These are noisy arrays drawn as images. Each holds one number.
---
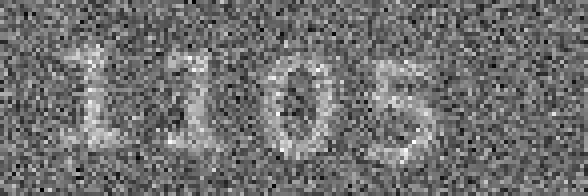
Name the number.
1105
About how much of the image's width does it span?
two thirds
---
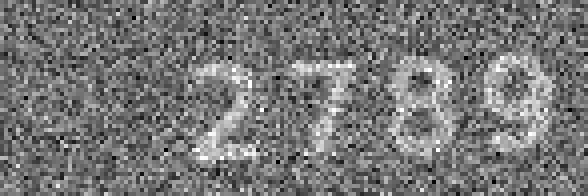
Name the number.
2789
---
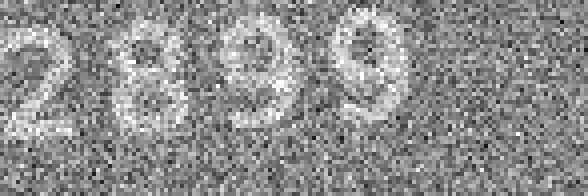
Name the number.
2899
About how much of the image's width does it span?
two thirds
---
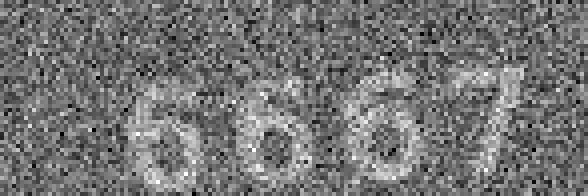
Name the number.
6667
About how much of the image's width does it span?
two thirds
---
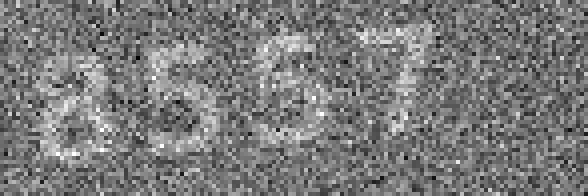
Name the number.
8557
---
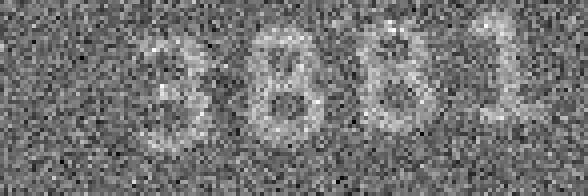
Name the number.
3881
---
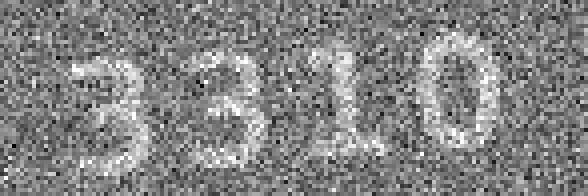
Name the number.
3310
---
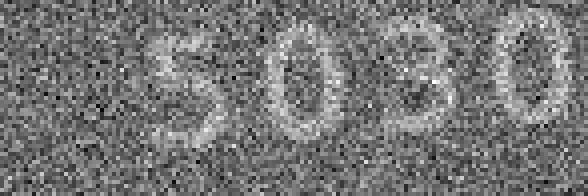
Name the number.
5030
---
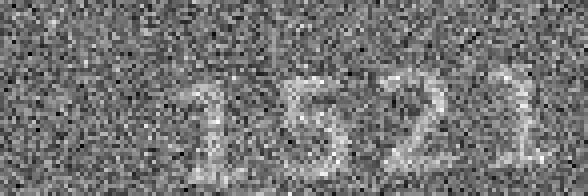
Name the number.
1521
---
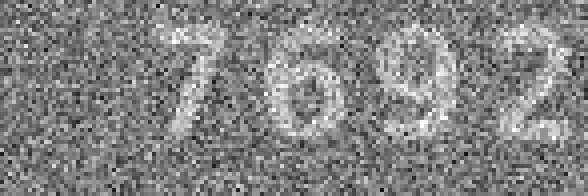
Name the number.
7692
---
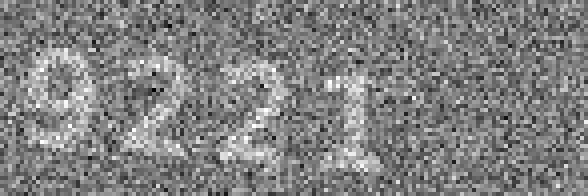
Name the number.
9221
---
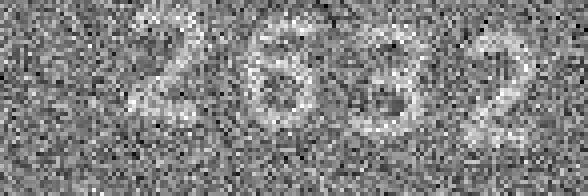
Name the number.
2632
